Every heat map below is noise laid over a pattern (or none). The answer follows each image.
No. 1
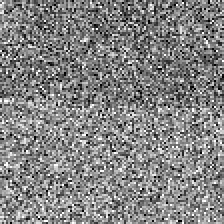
a sharp edge
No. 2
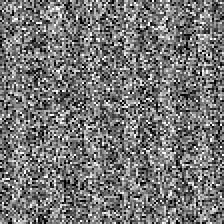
vertical stripes
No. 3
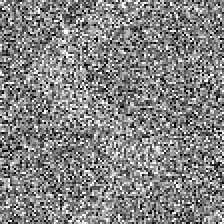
a wavy band
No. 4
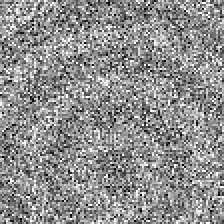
rings round one point
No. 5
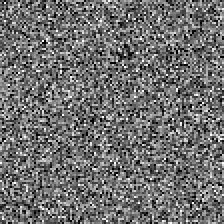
only noise
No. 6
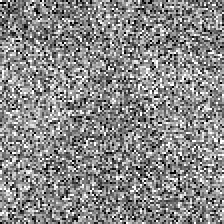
spokes from one point
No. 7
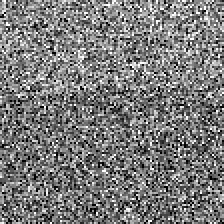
a sharp edge
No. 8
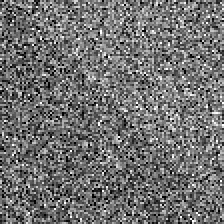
a sharp edge
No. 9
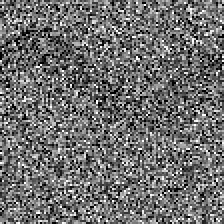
a wavy band
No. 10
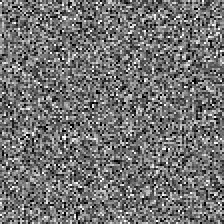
only noise
